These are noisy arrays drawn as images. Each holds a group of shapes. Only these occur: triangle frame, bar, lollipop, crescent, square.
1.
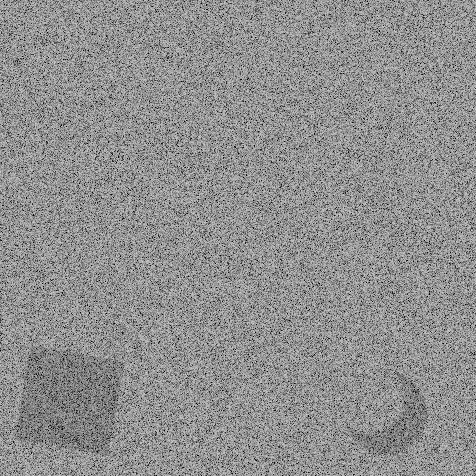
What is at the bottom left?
square
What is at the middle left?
nothing
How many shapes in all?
2
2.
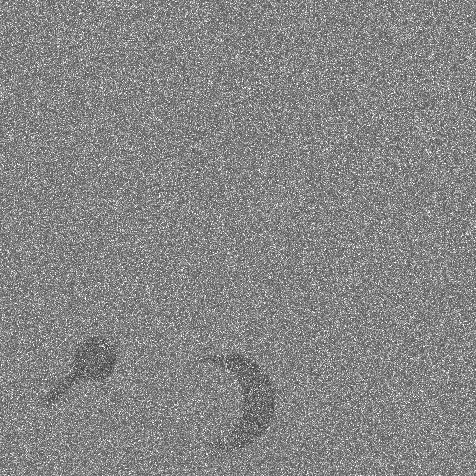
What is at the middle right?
nothing
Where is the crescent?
bottom middle
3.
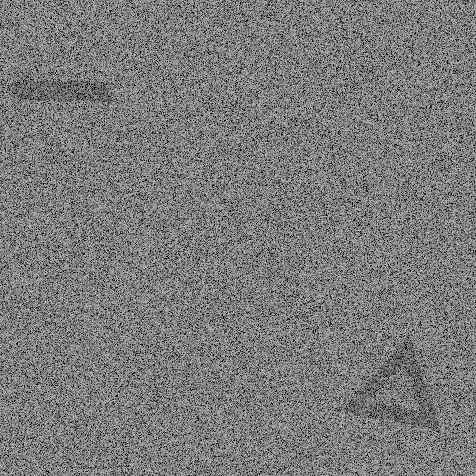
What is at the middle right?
nothing
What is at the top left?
bar
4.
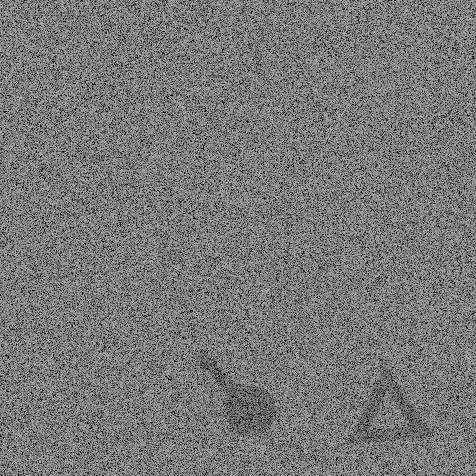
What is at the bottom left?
nothing
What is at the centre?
nothing
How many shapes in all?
2
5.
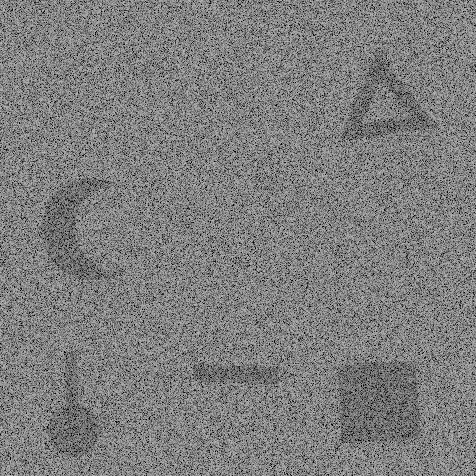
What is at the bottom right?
square
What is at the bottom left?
lollipop
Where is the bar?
bottom middle
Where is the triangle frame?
top right
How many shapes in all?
5
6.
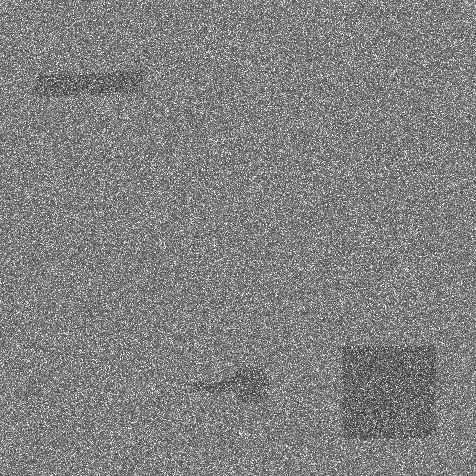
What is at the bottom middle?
lollipop
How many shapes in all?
3
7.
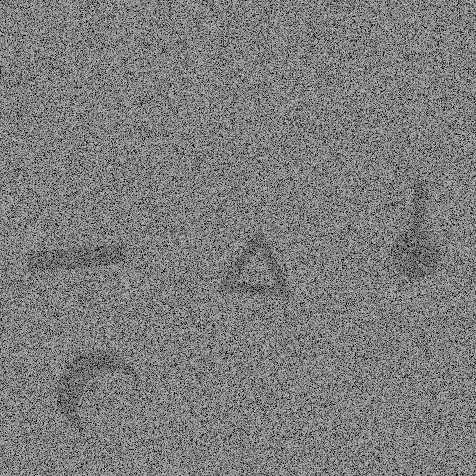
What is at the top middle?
nothing
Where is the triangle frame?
centre
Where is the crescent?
bottom left
